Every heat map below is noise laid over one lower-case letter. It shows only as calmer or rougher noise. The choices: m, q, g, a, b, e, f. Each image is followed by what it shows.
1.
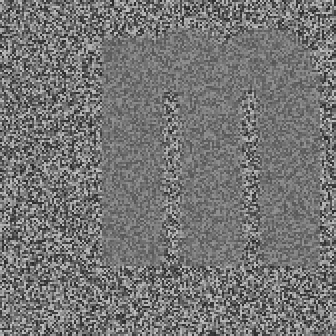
m
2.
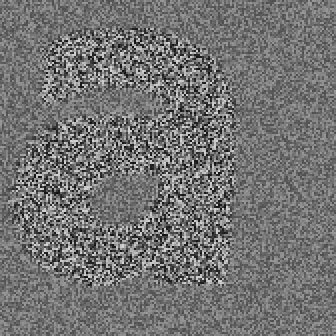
a
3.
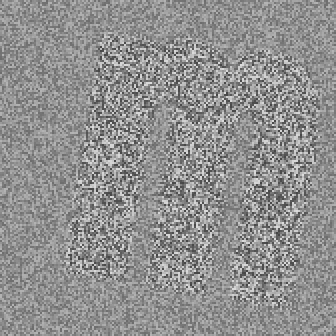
m
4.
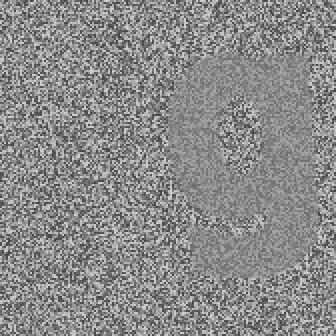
g
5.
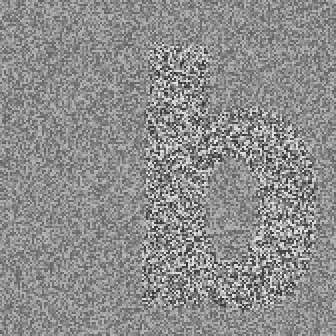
b
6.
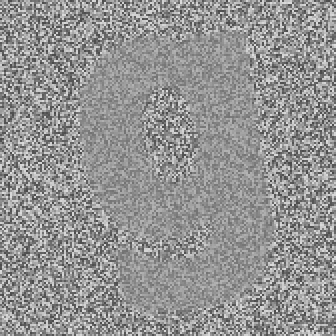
g
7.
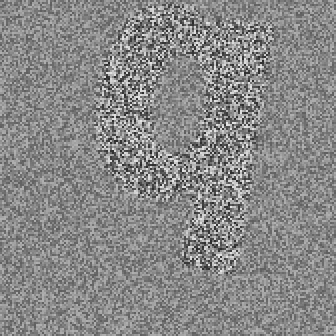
q
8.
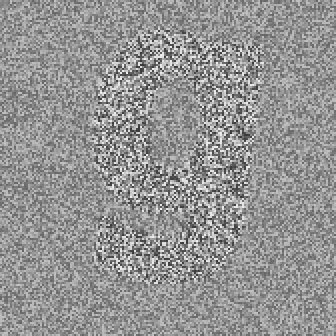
g
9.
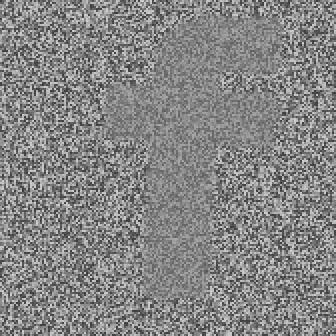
f
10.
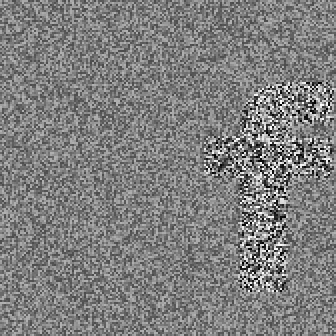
f
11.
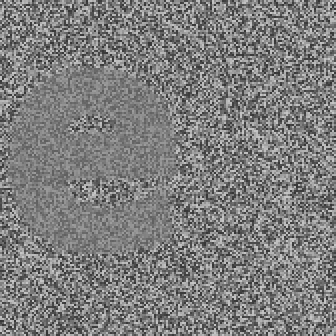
e
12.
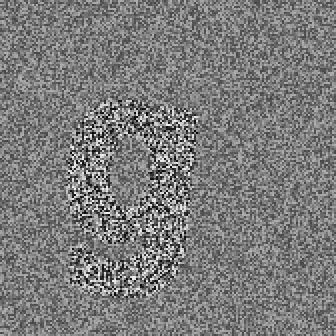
g
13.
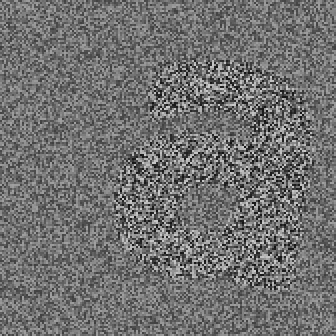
a
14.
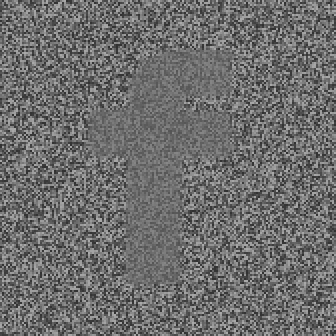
f
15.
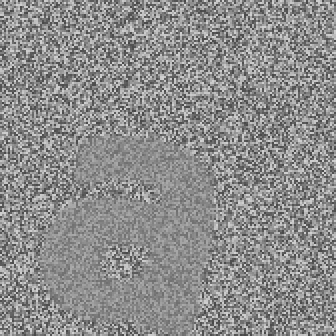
a
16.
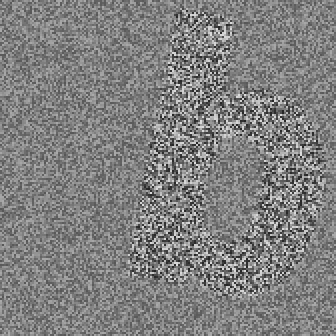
b
